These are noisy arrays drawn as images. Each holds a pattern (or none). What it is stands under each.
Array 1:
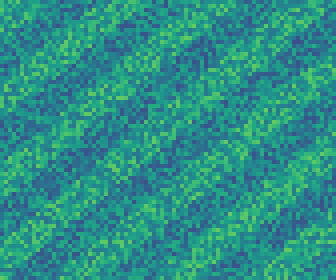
diagonal stripes
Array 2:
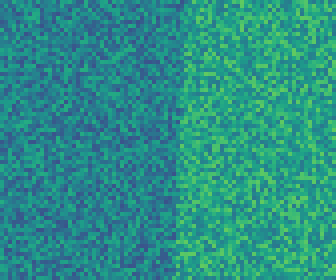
a sharp edge
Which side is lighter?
right
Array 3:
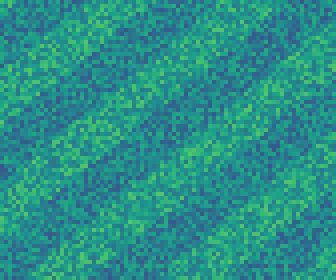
diagonal stripes
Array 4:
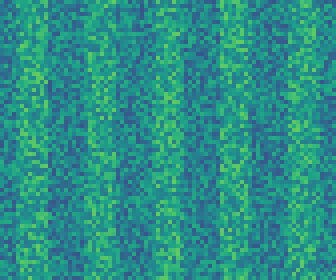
vertical stripes
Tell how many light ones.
5
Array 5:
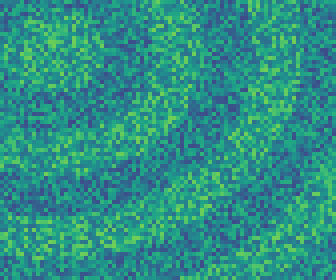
rings round one point
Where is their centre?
top left
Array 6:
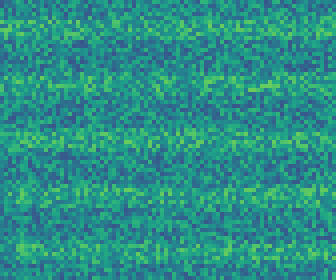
horizontal stripes
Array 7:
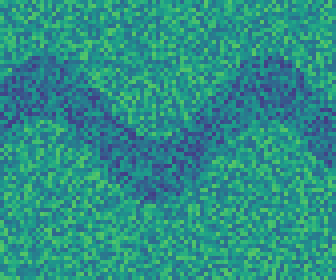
a wavy band
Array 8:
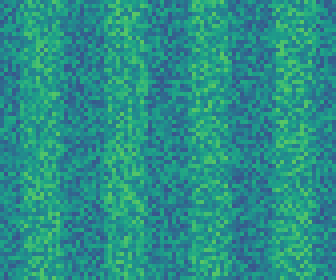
vertical stripes
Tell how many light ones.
4
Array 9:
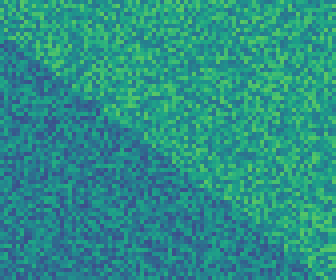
a sharp edge
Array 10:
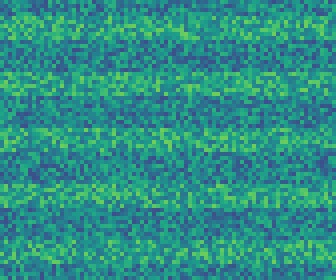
horizontal stripes
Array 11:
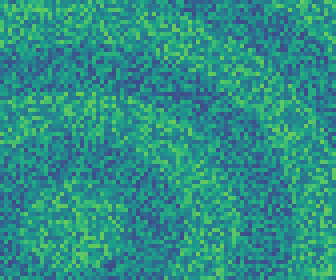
rings round one point
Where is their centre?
bottom left
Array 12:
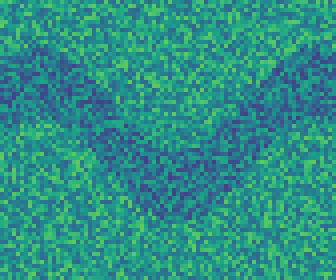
a wavy band
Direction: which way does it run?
left to right
